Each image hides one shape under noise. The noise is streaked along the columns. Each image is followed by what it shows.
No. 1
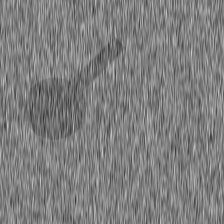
dark lollipop
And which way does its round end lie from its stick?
down and left
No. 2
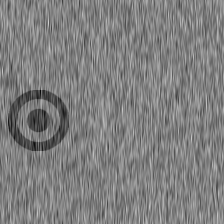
dark bullseye, middle left
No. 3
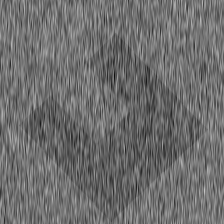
dark square with a notch
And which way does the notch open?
up and left
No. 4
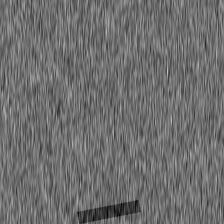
dark bar, bottom middle
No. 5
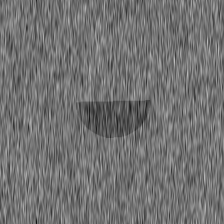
dark half disc, centre
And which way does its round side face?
down
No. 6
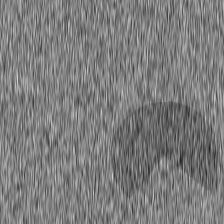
dark disc with a wedge cut out
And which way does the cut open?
down
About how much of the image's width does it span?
half
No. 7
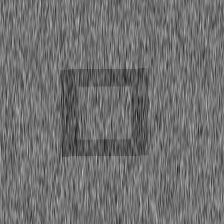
dark square frame, centre
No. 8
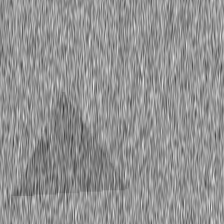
dark triangle
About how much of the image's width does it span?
half
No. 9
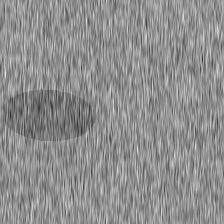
dark ellipse, middle left
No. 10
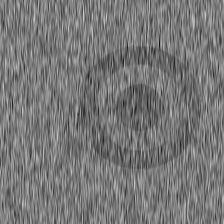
dark bullseye
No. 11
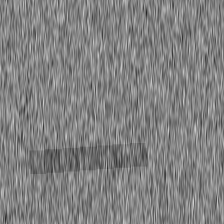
dark bar
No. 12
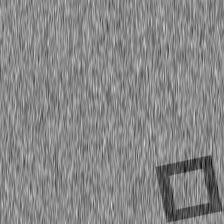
dark square frame, bottom right
